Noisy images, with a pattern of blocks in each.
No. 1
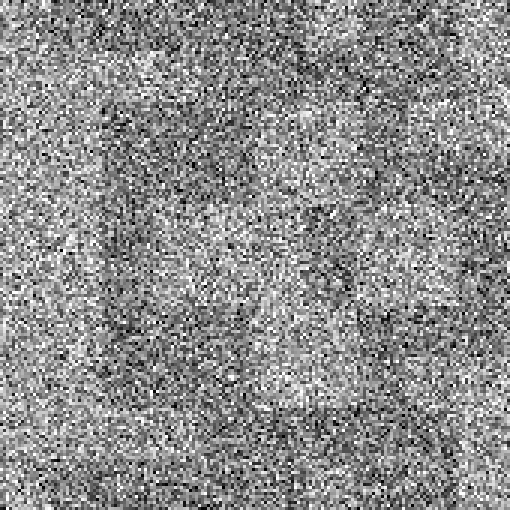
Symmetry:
top and bottom mirror each other
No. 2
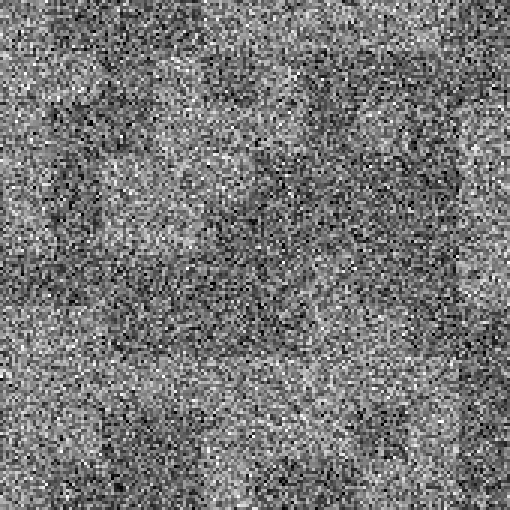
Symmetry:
no symmetry
